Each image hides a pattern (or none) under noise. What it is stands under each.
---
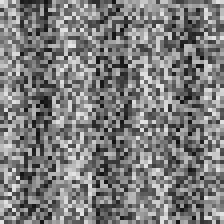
vertical stripes
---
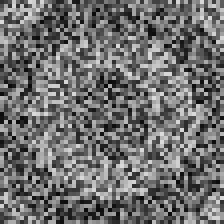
rings round one point
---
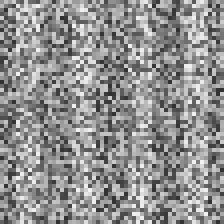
vertical stripes
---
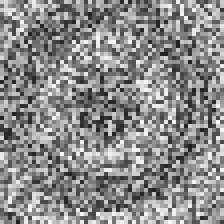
rings round one point
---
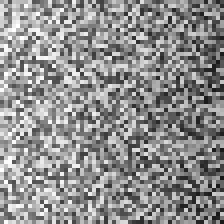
a smooth slope
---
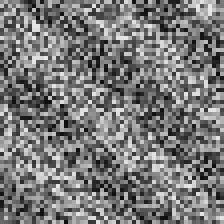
diagonal stripes
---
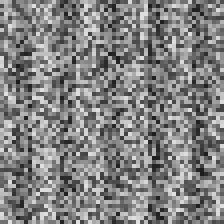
vertical stripes
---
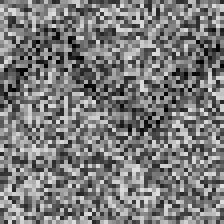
a wavy band
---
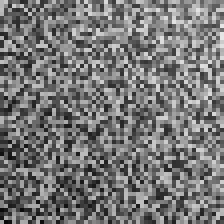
a smooth slope
